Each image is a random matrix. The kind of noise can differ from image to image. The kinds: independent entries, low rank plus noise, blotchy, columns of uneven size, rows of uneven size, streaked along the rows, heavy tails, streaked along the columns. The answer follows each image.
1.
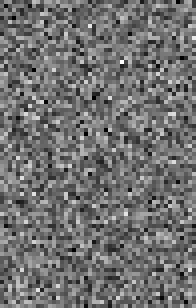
independent entries
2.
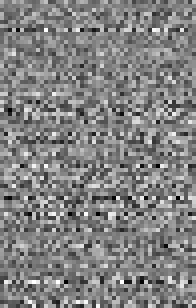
rows of uneven size
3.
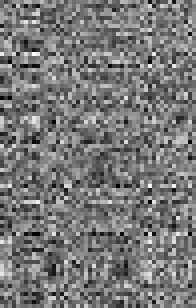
low rank plus noise
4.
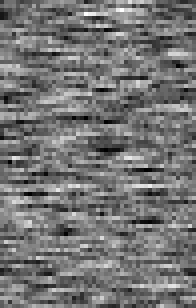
streaked along the rows
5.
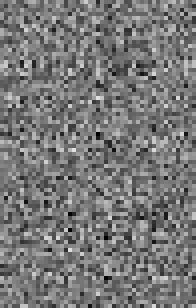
low rank plus noise
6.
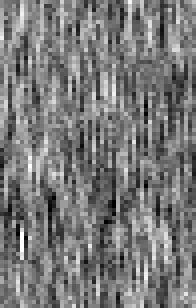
streaked along the columns
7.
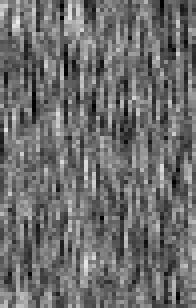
streaked along the columns
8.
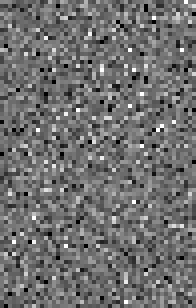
heavy tails
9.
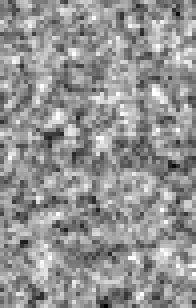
blotchy
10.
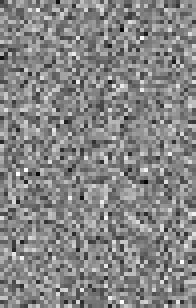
low rank plus noise
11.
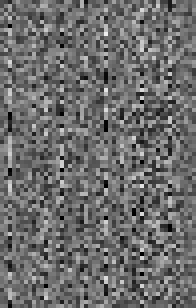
columns of uneven size
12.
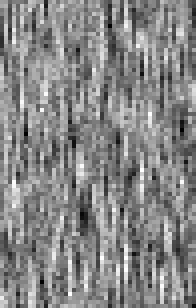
streaked along the columns
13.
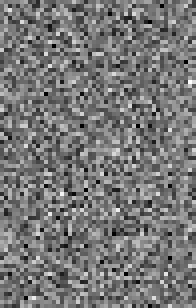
low rank plus noise
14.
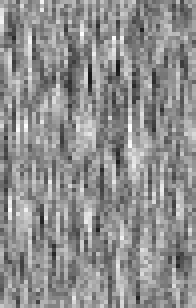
streaked along the columns
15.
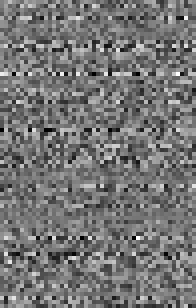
rows of uneven size
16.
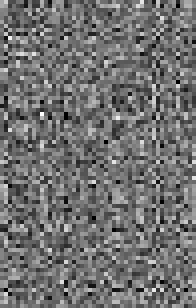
low rank plus noise
